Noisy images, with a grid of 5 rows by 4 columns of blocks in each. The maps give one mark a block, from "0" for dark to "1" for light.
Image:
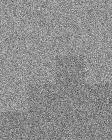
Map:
1111
1111
1101
1000
0000
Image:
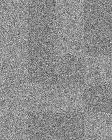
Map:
1010
1010
1001
1110
1001
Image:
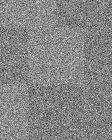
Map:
1100
0110
0110
1000
1000
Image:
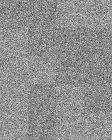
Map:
0011
1000
1100
1010
1011
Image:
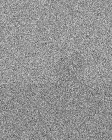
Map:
1111
1111
1101
0000
0000
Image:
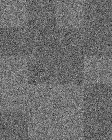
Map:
1010
0000
1001
1110
0110
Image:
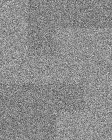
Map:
1000
1011
1111
0001
0011
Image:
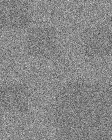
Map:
0111
1010
1111
0100
1100
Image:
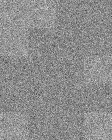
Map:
1100
1000
0001
0000
1001
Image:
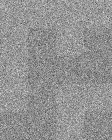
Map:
1111
1010
1000
1011
0010
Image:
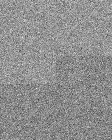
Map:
1111
1111
1100
0000
0000
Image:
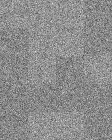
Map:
1110
0110
0101
0000
0110
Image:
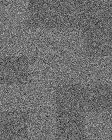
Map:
1000
1110
0111
1100
0101
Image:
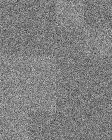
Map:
0010
0001
1100
1100
1000
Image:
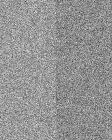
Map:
1100
1100
1100
1100
1100
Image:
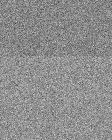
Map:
0000
0000
1111
1111
1111
